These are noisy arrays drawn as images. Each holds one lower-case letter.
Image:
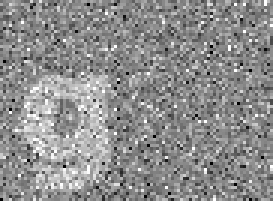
light g
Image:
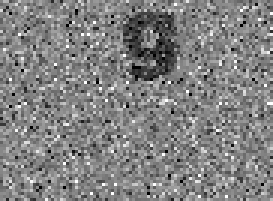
dark g, top middle
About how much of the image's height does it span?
a third
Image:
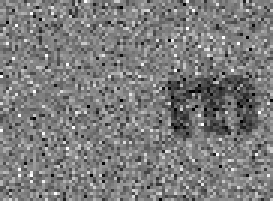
dark m, middle right
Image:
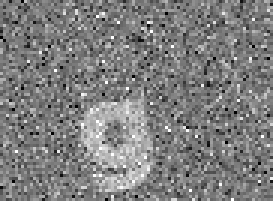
light g
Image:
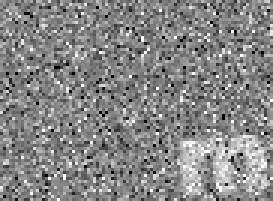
light m, bottom right
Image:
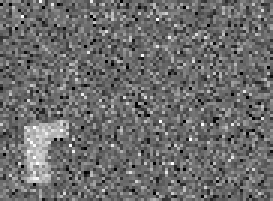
light r, bottom left
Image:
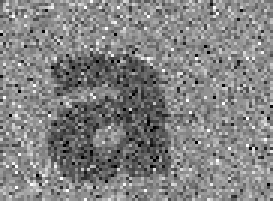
dark a
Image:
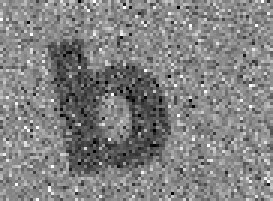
dark b
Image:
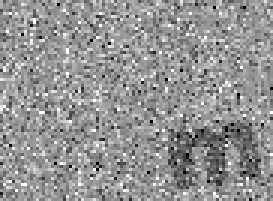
dark m, bottom right
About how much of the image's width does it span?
a third
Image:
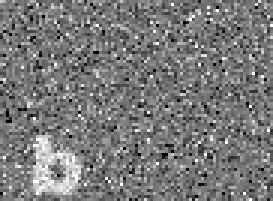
light b, bottom left
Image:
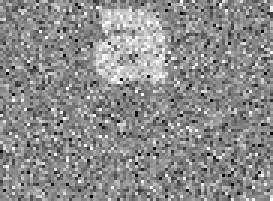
light a, top middle
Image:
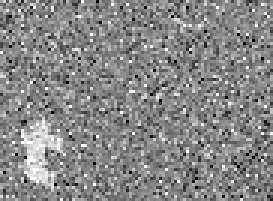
light t, bottom left
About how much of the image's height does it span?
a third
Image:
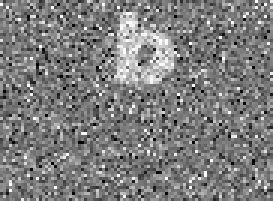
light b, top middle
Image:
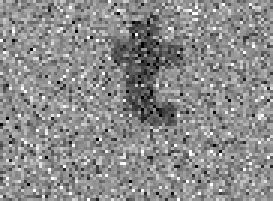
dark t
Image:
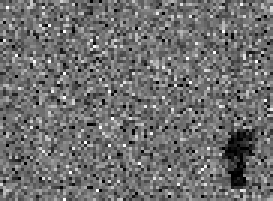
dark f, bottom right
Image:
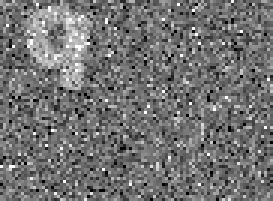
light q, top left
